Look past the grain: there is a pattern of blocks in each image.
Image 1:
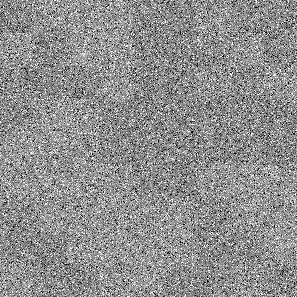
mirrored about the diagonal from the bottom left
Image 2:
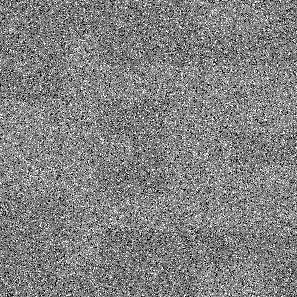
top and bottom mirror each other
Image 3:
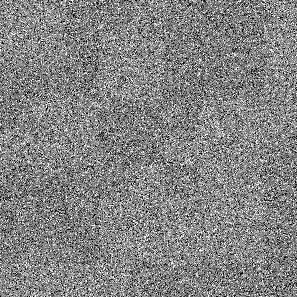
mirrored about the diagonal from the top left
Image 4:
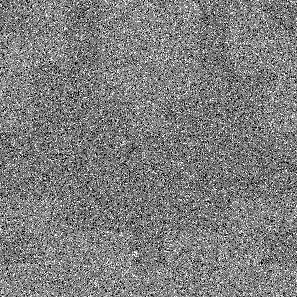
left and right mirror each other
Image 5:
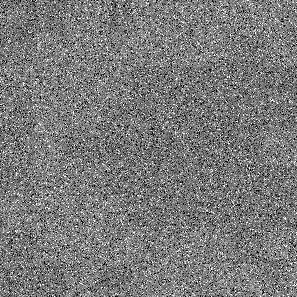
top and bottom mirror each other
